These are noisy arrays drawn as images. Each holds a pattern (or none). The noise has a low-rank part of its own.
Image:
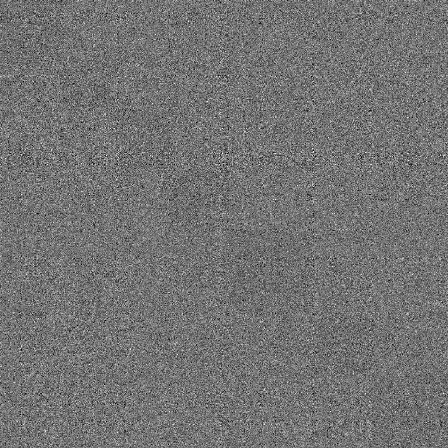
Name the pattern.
blocks along the diagonal
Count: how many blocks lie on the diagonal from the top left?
7
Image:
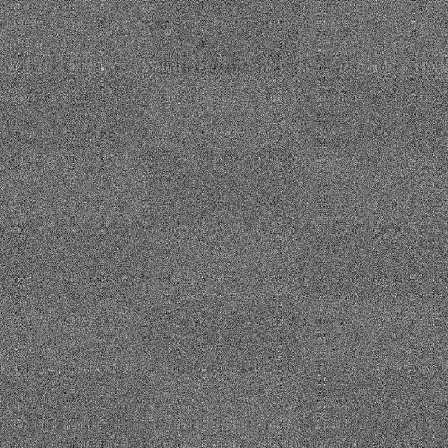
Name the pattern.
a checkerboard
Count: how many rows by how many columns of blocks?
6 by 3
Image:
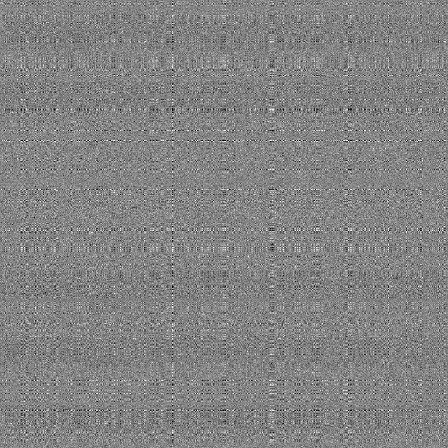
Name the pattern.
bands of rows
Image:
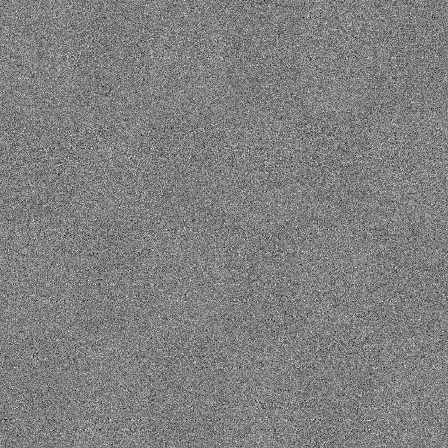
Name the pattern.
a checkerboard
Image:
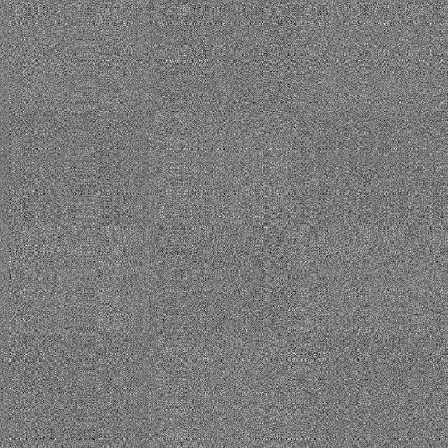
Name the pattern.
a checkerboard
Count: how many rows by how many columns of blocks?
4 by 3
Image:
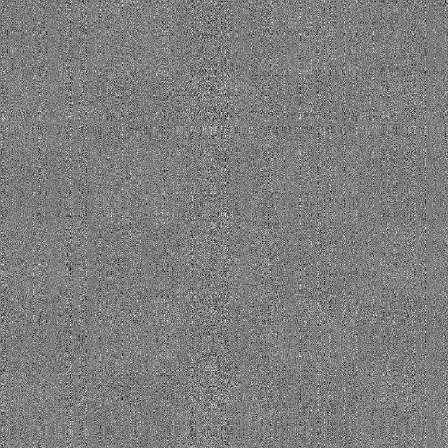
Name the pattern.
a checkerboard
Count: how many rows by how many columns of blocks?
6 by 5
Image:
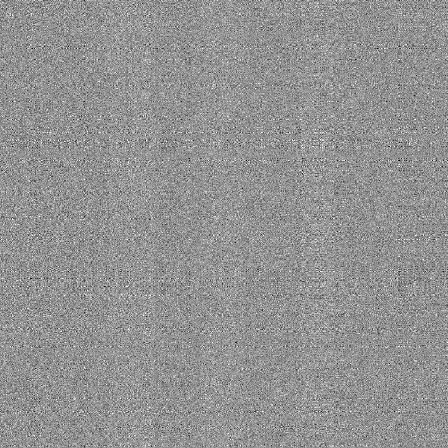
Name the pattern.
bands of columns
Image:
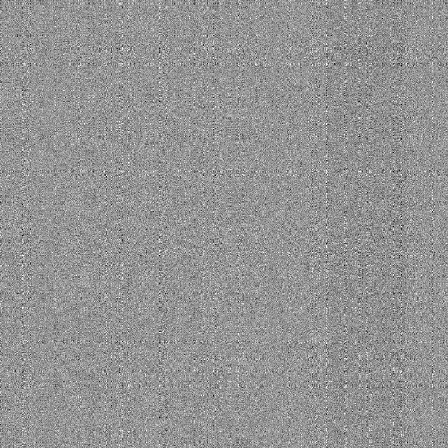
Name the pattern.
one band of columns
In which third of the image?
right
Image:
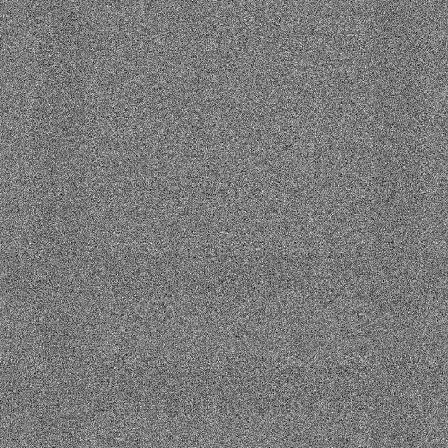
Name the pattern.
bands of rows crossing bands of columns
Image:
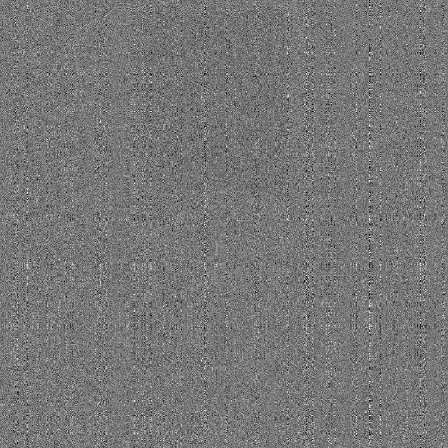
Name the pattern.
one block
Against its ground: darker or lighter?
darker
